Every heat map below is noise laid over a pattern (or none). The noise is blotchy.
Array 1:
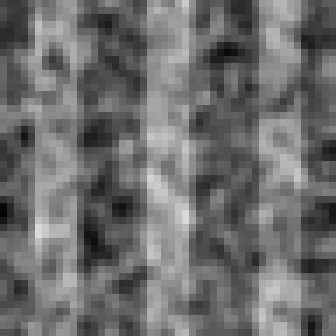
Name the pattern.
vertical stripes
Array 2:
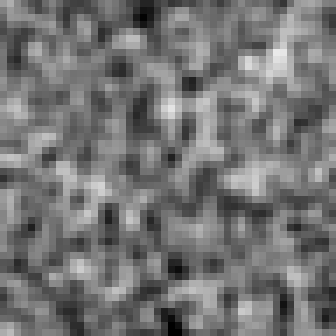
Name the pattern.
only noise
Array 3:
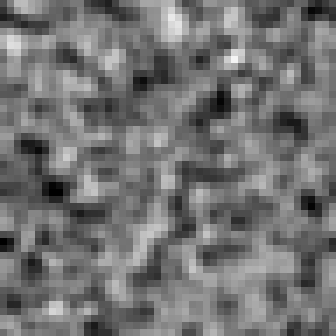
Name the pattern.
only noise
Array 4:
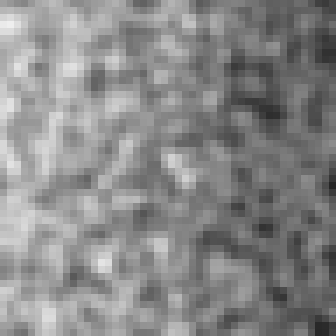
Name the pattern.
a smooth slope
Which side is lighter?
left
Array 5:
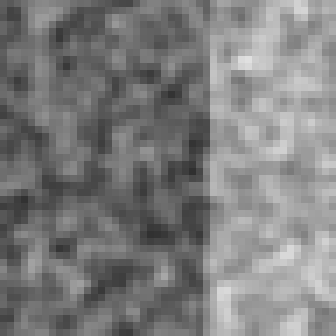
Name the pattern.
a sharp edge
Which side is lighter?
right
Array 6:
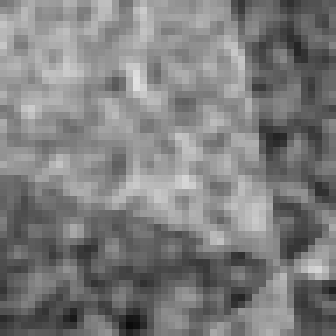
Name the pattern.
spokes from one point
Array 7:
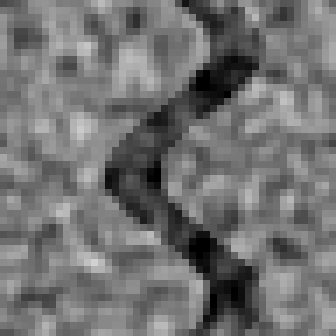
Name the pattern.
a wavy band
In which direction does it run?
top to bottom
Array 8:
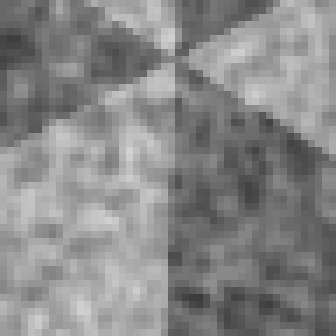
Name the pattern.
spokes from one point
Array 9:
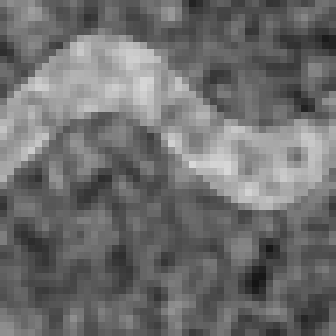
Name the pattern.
a wavy band
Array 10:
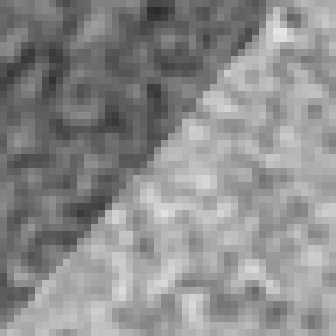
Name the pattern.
a sharp edge
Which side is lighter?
bottom right
